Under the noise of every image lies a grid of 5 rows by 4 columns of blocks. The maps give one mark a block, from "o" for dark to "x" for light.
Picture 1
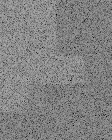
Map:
x x o o
x x o o
x x x o
x o o o
o o o o
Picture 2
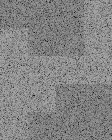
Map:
o o o x
x o o x
x x x x
x x o o
x o o o
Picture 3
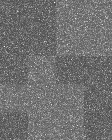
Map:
o o x x
o o x x
o x o o
x x x o
o x x o
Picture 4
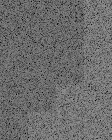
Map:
o o o x
o o o x
o o o x
o o x x
o x x x
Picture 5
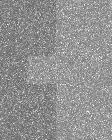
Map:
o o x x
o o x x
o x x x
o o x x
o o x x
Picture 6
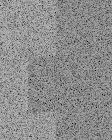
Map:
x x o o
x x o o
x o o o
x o o o
x x o o
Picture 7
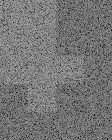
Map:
x x o o
x x o o
x x x o
o x o o
o o o o
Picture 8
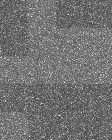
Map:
o x o o
o x x x
x x x x
o o o o
x o o o
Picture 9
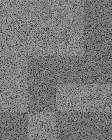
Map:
x x x o
x x x o
x o o o
x o x x
o x o o
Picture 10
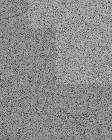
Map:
o x x x
o o x x
o o x x
o o o o
o o o o
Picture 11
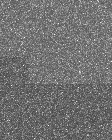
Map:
x x x x
x x x x
o x x x
o o o o
o o o o
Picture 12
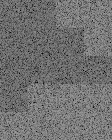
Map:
o o x x
o o o x
o o o o
o x x x
x x x x
